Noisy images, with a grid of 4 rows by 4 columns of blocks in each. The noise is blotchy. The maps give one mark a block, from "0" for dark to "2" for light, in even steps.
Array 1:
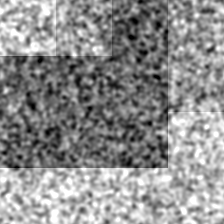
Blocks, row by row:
2101
0001
0002
2222
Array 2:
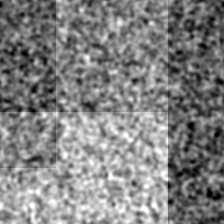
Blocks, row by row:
0110
0110
1220
2220
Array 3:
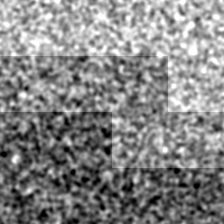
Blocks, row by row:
2222
1112
0011
0000
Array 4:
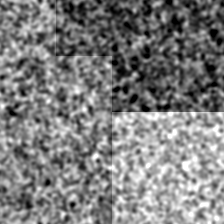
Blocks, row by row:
1000
1100
1122
1122
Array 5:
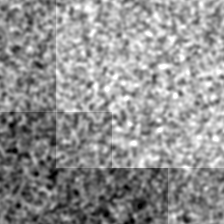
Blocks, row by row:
1222
1222
0122
0001
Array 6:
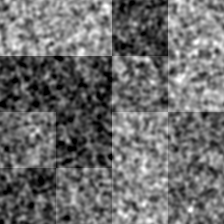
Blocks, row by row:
2202
0012
1021
0121
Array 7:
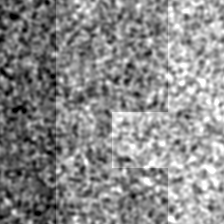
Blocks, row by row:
0112
0112
0122
0112
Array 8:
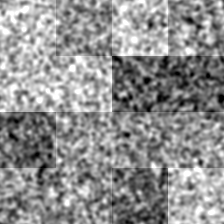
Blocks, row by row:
2121
2200
0111
1102
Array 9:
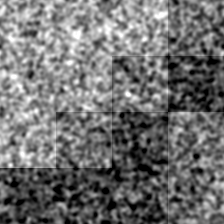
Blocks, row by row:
2221
2210
2101
0001
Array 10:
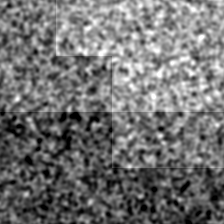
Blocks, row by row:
1222
1122
0011
0000
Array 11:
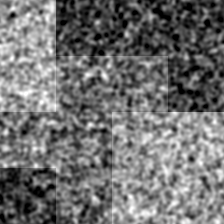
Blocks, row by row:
2000
2110
1122
0122
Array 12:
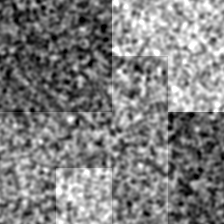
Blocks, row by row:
0022
0012
1110
1210
